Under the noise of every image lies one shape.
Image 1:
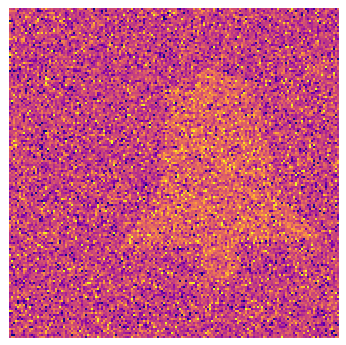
bell
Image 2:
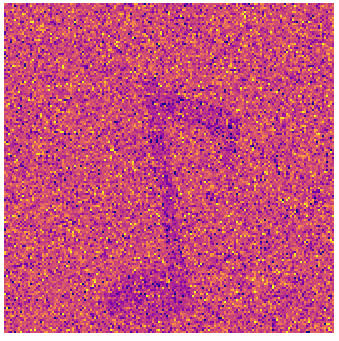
musical note
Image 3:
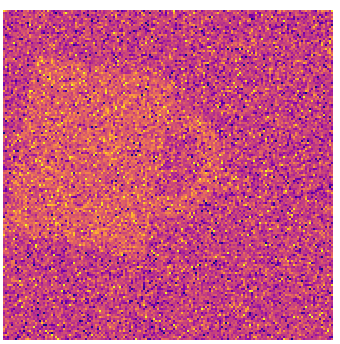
cup
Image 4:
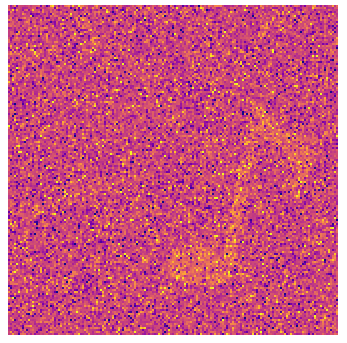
musical note
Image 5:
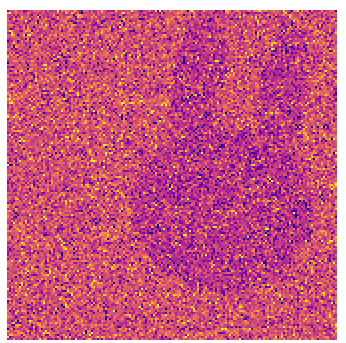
rabbit's head
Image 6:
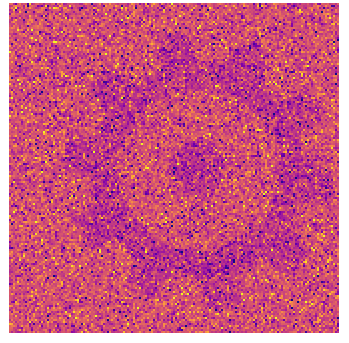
gear
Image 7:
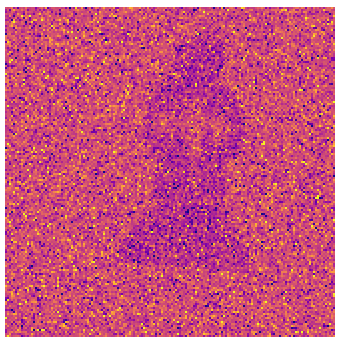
chess bishop
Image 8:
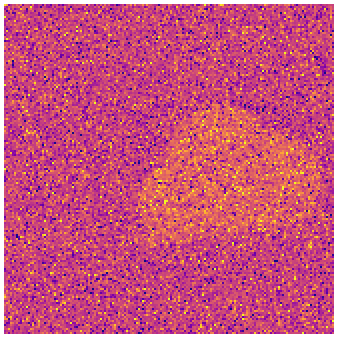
cloud
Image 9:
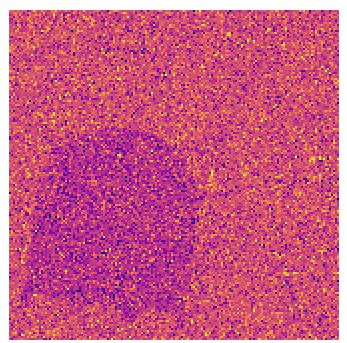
ghost
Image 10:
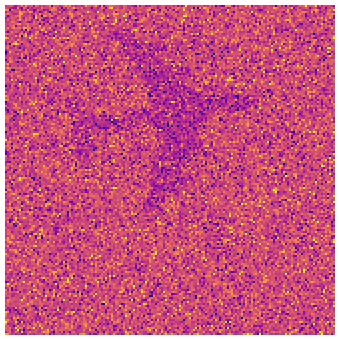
airplane
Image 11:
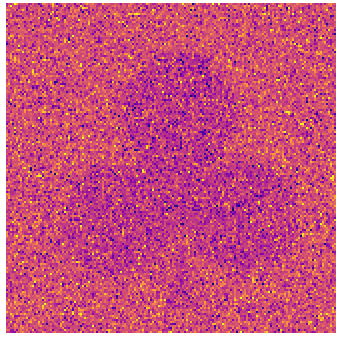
club
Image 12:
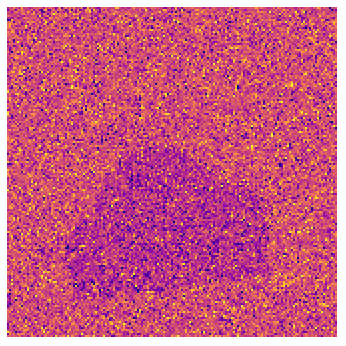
cloud
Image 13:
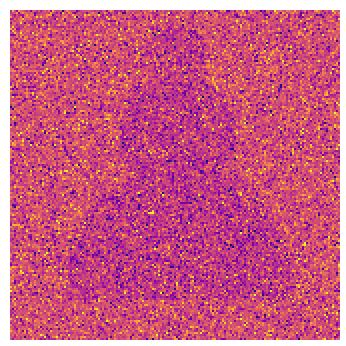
chess pawn
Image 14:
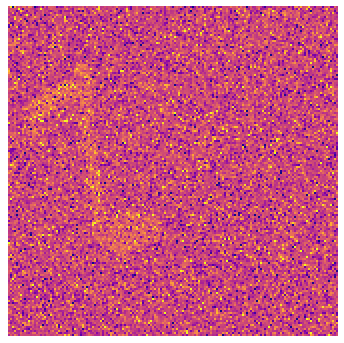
musical note
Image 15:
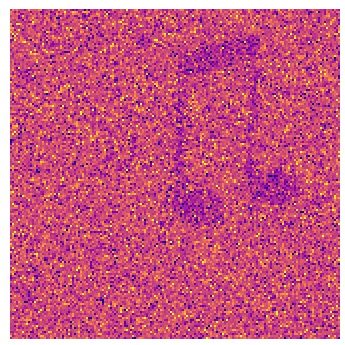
pair of musical notes
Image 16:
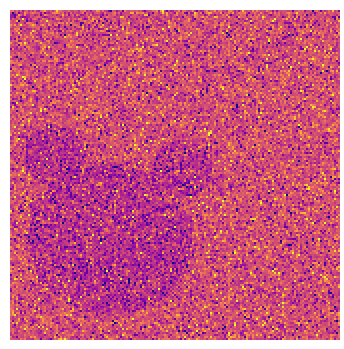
bear's head
